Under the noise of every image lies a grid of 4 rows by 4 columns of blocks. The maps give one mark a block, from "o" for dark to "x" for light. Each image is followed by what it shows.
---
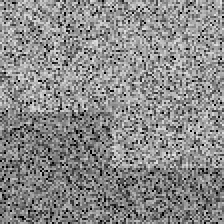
xxxx
xxxx
ooxx
oooo
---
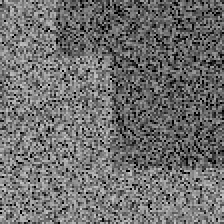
xooo
xxoo
xxoo
xxxx
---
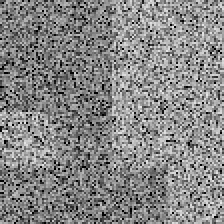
ooxx
ooxx
xoxx
ooox
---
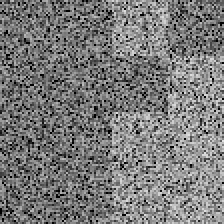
ooxo
ooox
ooxx
ooxx
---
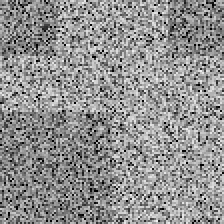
oxxo
xxxx
ooxx
ooxx
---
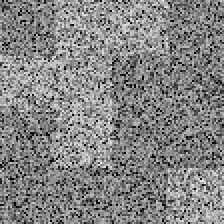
oxxo
xxoo
oxoo
ooox
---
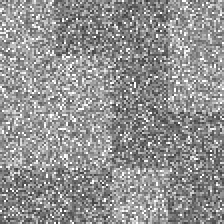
xoox
xxox
xxoo
ooxo
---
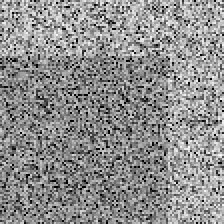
xxxx
ooox
ooox
ooox
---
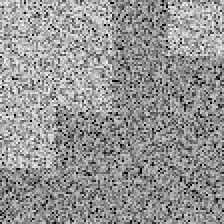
xxox
xxoo
xooo
oooo
